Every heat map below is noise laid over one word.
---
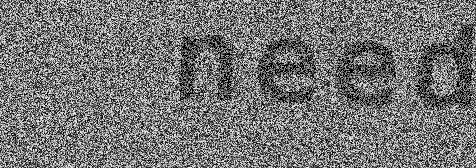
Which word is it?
need
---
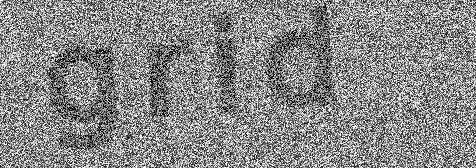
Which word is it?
grid
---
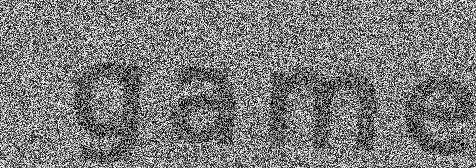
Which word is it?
game
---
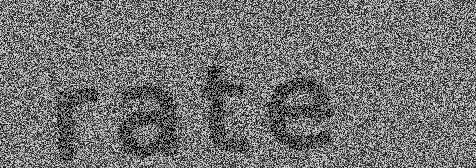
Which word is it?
rate
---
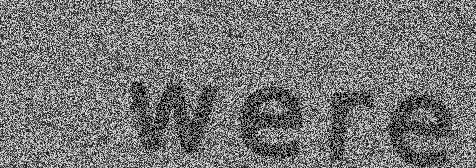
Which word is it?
were
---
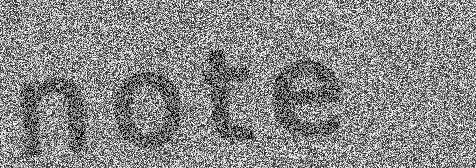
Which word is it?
note
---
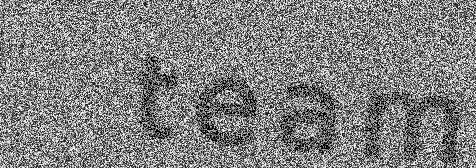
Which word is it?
team
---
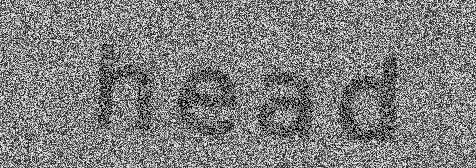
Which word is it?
head
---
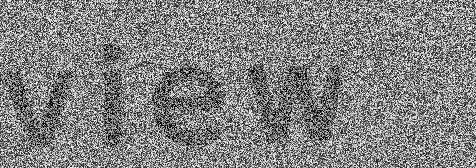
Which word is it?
view
